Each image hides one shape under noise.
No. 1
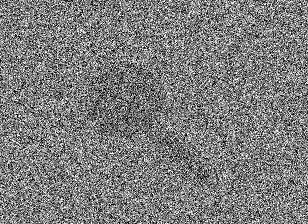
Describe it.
dark lollipop
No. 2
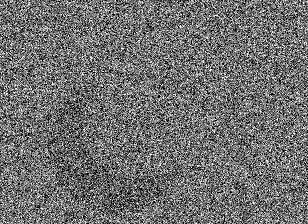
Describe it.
dark crescent
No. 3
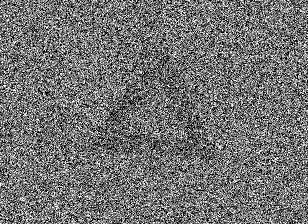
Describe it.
dark triangle frame
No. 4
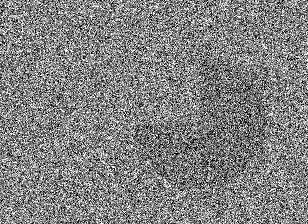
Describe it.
dark disc with a wedge cut out
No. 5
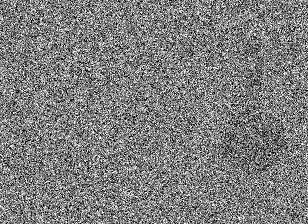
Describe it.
dark lollipop
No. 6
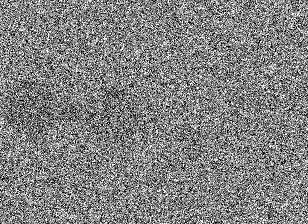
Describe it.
dark dumbbell, middle left
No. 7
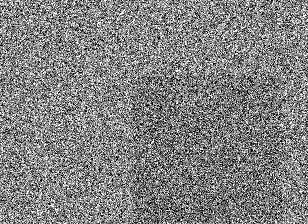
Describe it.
dark square
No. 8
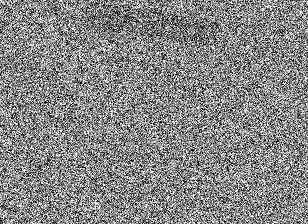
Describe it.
dark bar, top middle
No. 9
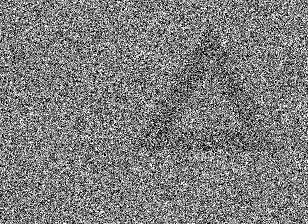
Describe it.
dark triangle frame
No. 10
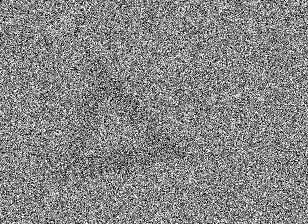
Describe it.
dark triangle frame
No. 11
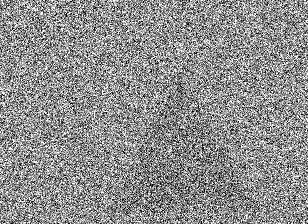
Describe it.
dark triangle
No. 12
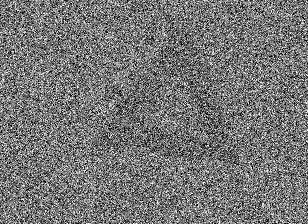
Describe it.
dark triangle frame
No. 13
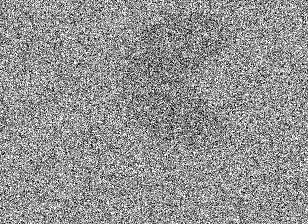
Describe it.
dark disc with a wedge cut out
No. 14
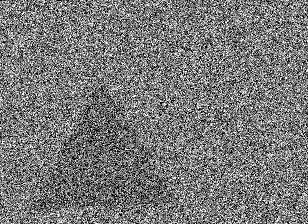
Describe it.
dark triangle
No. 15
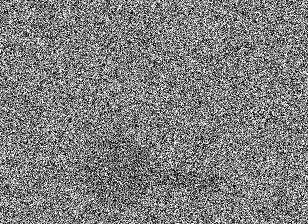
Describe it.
dark lollipop, bottom middle
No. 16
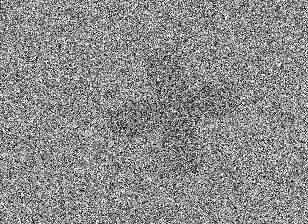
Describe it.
dark cross
